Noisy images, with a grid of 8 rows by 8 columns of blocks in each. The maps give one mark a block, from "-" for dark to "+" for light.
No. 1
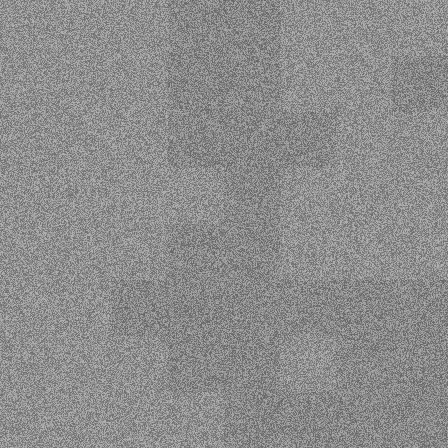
+ + + - - + + +
+ + + - - + + -
+ + + - - - + +
+ + + + - + + +
+ + + - - + + +
+ + - - - - - -
+ + + - - + - -
+ + + + - - - -
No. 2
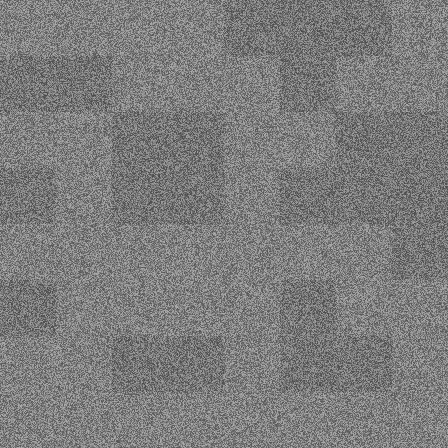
+ + + + - - - +
- - + + + - + +
+ + - - + + - -
- + - - + - - -
+ + + + + + + -
- + + + + - + +
+ + - - + - - +
+ + + + + + + +
